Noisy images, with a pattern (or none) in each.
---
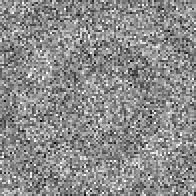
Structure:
rings round one point
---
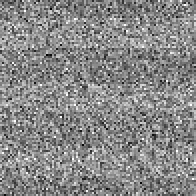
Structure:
horizontal stripes
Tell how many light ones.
3
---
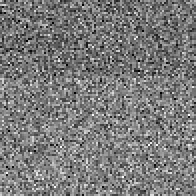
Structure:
a sharp edge
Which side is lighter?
bottom
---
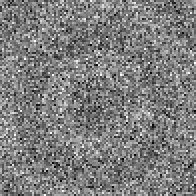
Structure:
rings round one point
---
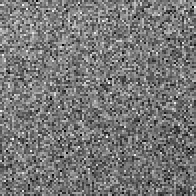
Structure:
a smooth slope
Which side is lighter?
top left
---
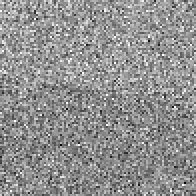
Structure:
a sharp edge
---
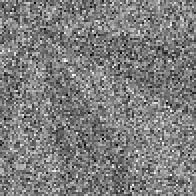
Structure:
spokes from one point
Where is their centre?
top left
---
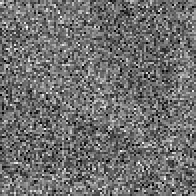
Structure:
spokes from one point
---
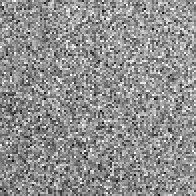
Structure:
a smooth slope
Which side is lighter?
top right
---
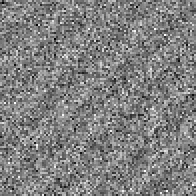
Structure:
diagonal stripes
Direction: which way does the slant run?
bottom left to top right
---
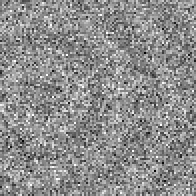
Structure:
rings round one point
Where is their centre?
middle left
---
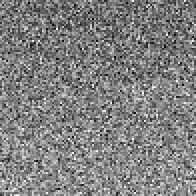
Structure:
a smooth slope
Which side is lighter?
bottom
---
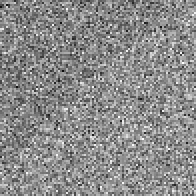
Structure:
a sharp edge
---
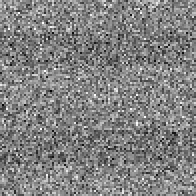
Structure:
horizontal stripes
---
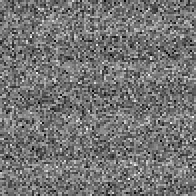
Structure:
horizontal stripes
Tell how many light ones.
4
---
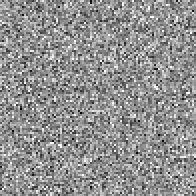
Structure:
only noise
